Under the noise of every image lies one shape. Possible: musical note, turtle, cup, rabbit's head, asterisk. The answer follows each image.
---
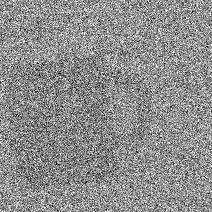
dark cup
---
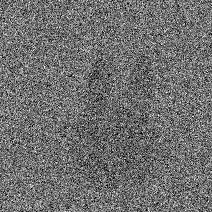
dark rabbit's head
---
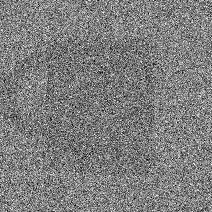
dark cup
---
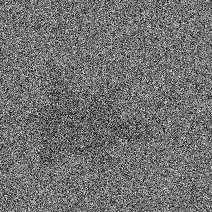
dark turtle
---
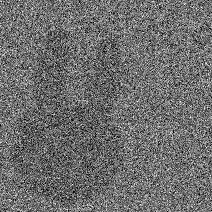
dark rabbit's head
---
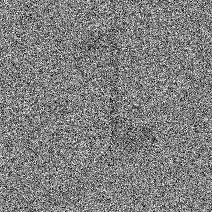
dark musical note
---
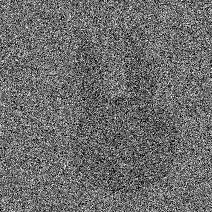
dark rabbit's head
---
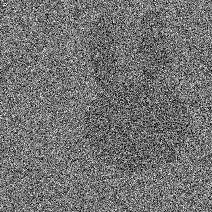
dark rabbit's head
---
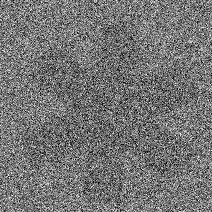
dark asterisk
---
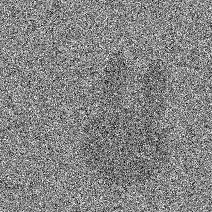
dark rabbit's head
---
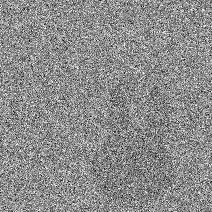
dark rabbit's head
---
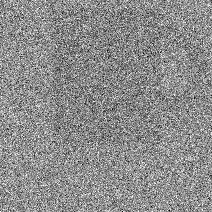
dark cup
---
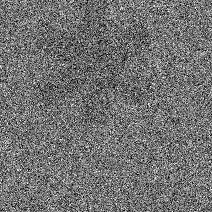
dark asterisk
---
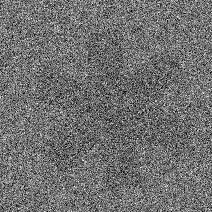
dark asterisk
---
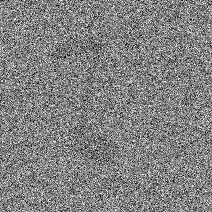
dark musical note
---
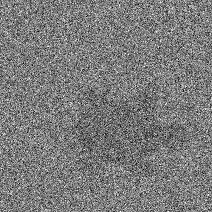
dark turtle
